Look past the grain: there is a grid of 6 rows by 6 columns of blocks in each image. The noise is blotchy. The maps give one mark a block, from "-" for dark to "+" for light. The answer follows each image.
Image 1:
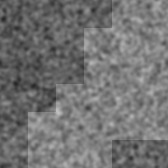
----++
---+++
---+++
--++++
-+++++
-+++--
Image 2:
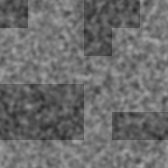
-++--+
+++-++
++++++
---+++
---+--
++++++
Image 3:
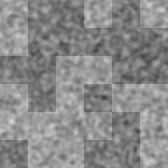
+--+-+
+-----
--++--
+-+-++
++++-+
-++--+
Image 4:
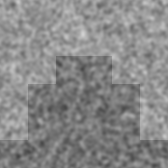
++++++
++++++
++--++
+----+
+----+
------
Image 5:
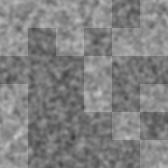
++++-+
+-+-++
---+--
+--+-+
+---+-
+----+
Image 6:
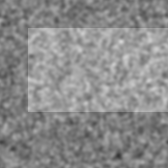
------
-+++++
-+++++
-+++++
------
------
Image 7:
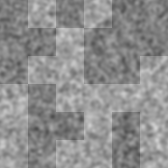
-+-+--
--+---
-++--+
+-++++
+--+-+
+-++-+
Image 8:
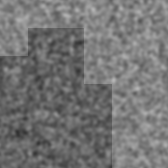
++++++
+--+++
---+++
----++
----++
----++
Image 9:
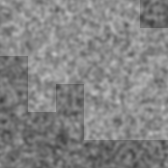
+++++-
++++++
-+++++
-+-+++
---+++
------
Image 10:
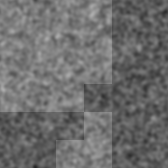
++++--
++++--
++++--
+++---
---+--
--++--
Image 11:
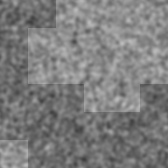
--++++
-+++++
-+++++
---++-
------
+-----
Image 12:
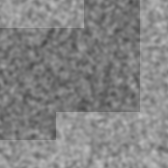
+++--+
-----+
-----+
-----+
--++++
++++++
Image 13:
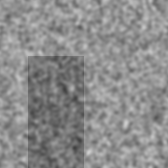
++++++
++++++
+--+++
+--+++
+--+++
+--+++
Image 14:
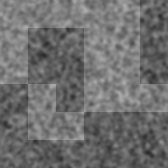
+++++-
+--++-
+--++-
-+-+++
-++---
------
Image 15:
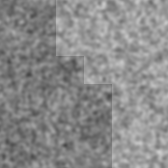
--++++
--++++
---+++
----++
----++
----++
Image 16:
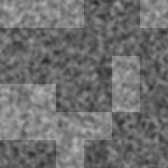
+++--+
------
----+-
++--+-
++++--
--+---
